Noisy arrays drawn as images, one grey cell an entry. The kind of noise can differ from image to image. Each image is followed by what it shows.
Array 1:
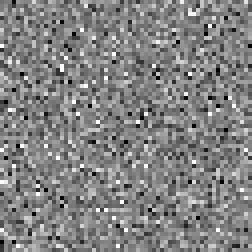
heavy tails
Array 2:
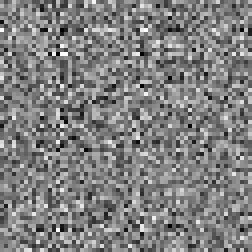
low rank plus noise
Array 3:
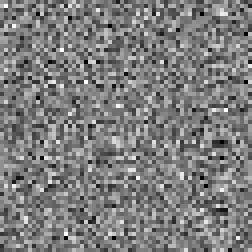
low rank plus noise
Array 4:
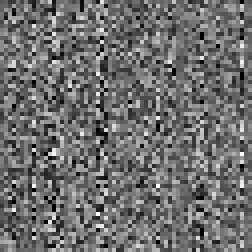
columns of uneven size
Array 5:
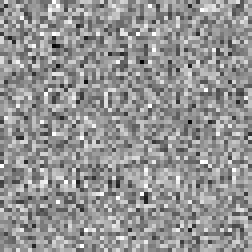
low rank plus noise
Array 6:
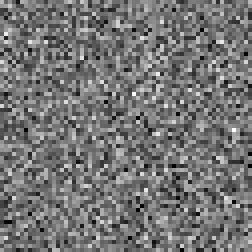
independent entries
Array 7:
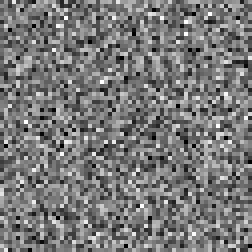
independent entries
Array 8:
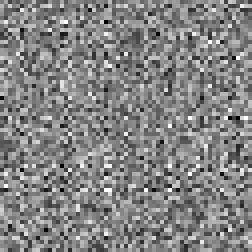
low rank plus noise
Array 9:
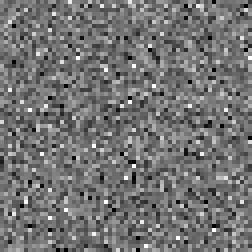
heavy tails
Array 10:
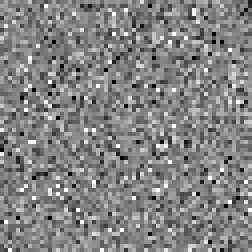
heavy tails
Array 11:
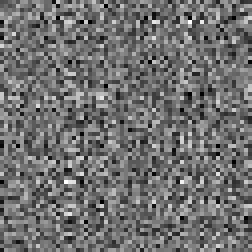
low rank plus noise
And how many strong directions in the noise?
two
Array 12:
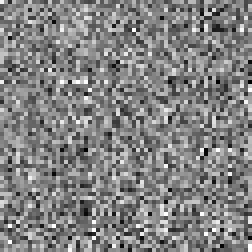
low rank plus noise
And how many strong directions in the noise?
five to eight
